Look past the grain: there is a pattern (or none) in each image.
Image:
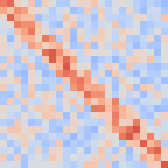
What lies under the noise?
a diagonal band
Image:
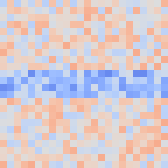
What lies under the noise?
one band of rows
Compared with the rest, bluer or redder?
bluer
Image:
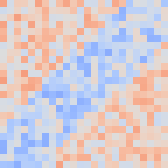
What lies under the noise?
a diagonal band
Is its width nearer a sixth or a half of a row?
a half
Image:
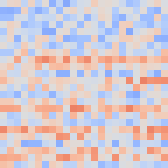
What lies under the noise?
bands of rows
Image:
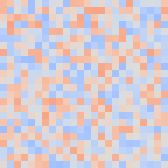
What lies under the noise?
only noise
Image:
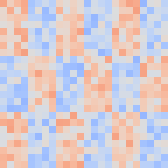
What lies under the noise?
a checkerboard
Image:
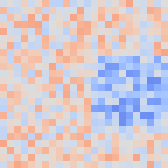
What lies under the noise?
one block
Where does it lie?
middle right
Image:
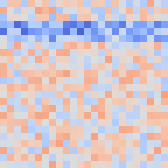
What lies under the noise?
one band of rows
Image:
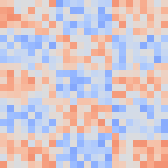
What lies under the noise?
a checkerboard
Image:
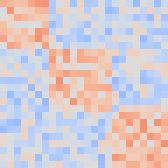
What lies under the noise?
blocks along the diagonal
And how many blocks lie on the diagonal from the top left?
3
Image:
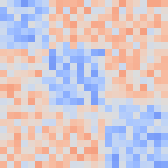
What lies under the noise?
blocks along the diagonal
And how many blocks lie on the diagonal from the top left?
3
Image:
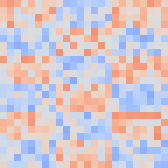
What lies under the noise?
a checkerboard
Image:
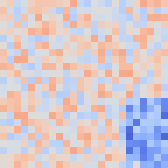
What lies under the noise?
one block
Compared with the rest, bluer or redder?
bluer
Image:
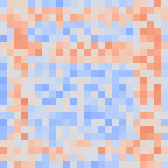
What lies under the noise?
bands of rows crossing bands of columns
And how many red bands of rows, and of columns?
3 and 2
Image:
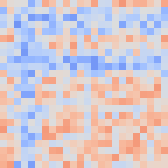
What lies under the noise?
bands of rows crossing bands of columns
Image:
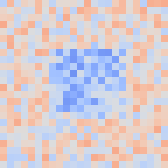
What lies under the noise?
one block
